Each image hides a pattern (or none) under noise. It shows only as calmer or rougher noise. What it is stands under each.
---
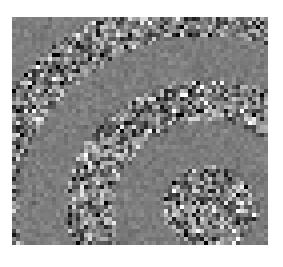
rings round one point
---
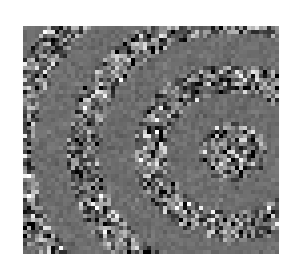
rings round one point
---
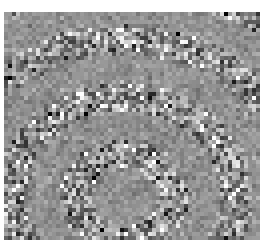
rings round one point
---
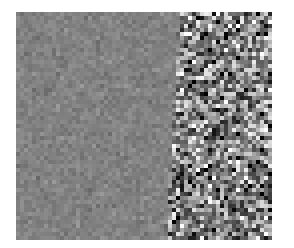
a sharp edge
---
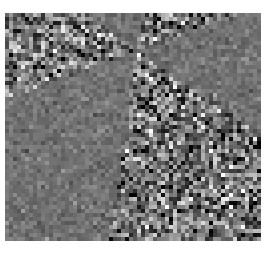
spokes from one point
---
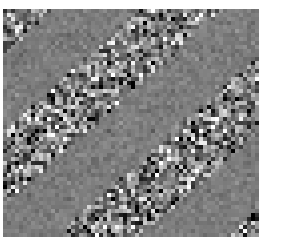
diagonal stripes
